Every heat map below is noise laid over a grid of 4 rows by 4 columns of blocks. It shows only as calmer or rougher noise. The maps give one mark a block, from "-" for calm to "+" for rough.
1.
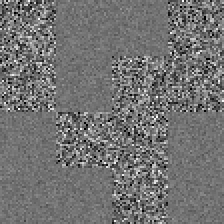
+ - - +
+ - + +
- + + -
- - + -
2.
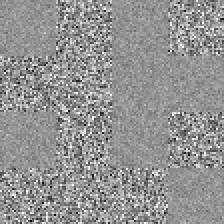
- + - +
+ + - -
- + - +
+ + + -
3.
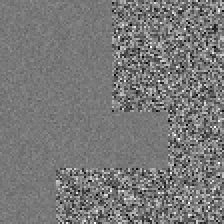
- - + +
- - + +
- - - +
- + + +
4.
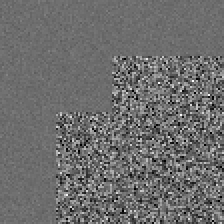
- - - -
- - + +
- + + +
- + + +
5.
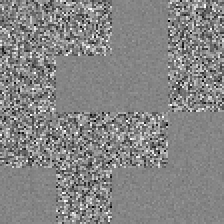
+ + - +
+ - - +
+ + + -
- + - -
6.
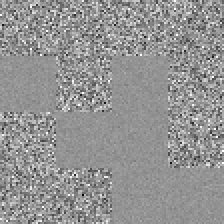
+ + + +
- + - +
+ - - +
+ + - -
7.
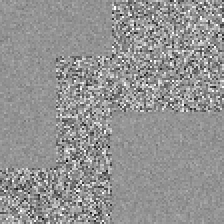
- - + +
- + + +
- + - -
+ + - -
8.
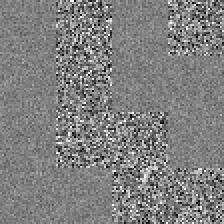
- + - +
- + - -
- + + -
- - + +
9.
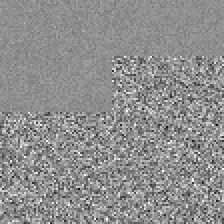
- - - -
- - + +
+ + + +
+ + + +
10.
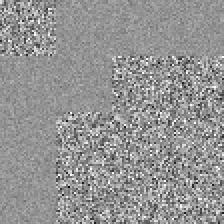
+ - - -
- - + +
- + + +
- + + +
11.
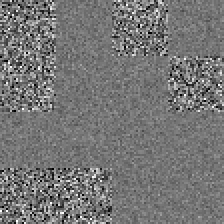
+ - + -
+ - - +
- - - -
+ + - -
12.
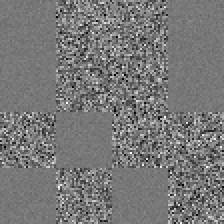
- + + -
- + + -
+ - + +
- + - +
